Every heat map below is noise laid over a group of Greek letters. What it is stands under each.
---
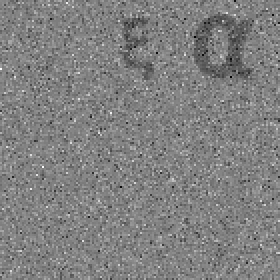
top middle: xi; top right: alpha
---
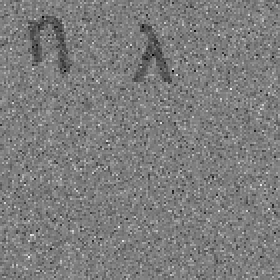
top left: eta; top middle: lambda
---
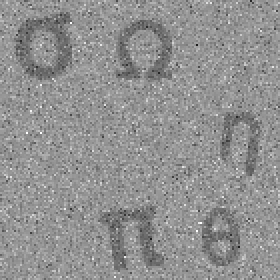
top left: sigma; top middle: omega; middle right: eta; bottom middle: pi; bottom right: theta
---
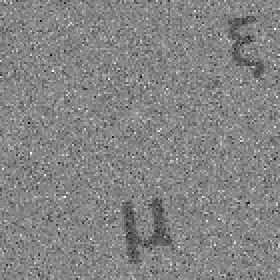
top right: xi; bottom middle: mu
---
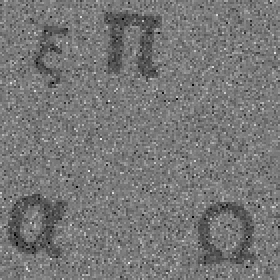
top left: xi; top middle: pi; bottom left: alpha; bottom right: omega
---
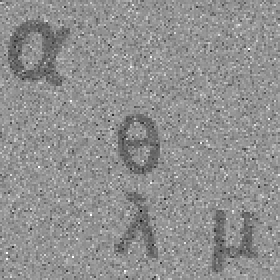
top left: alpha; centre: theta; bottom middle: lambda; bottom right: mu
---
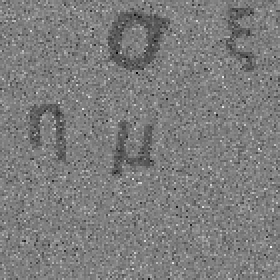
top middle: sigma; top right: xi; middle left: eta; centre: mu
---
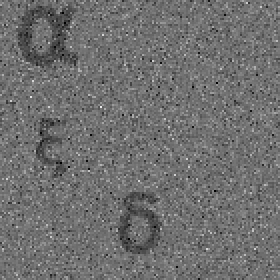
top left: alpha; middle left: xi; bottom middle: delta
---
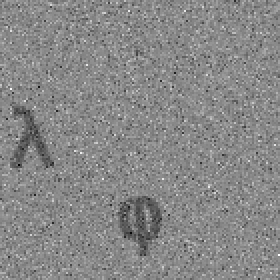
middle left: lambda; bottom middle: phi
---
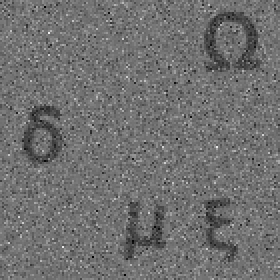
top right: omega; middle left: delta; bottom middle: mu; bottom right: xi
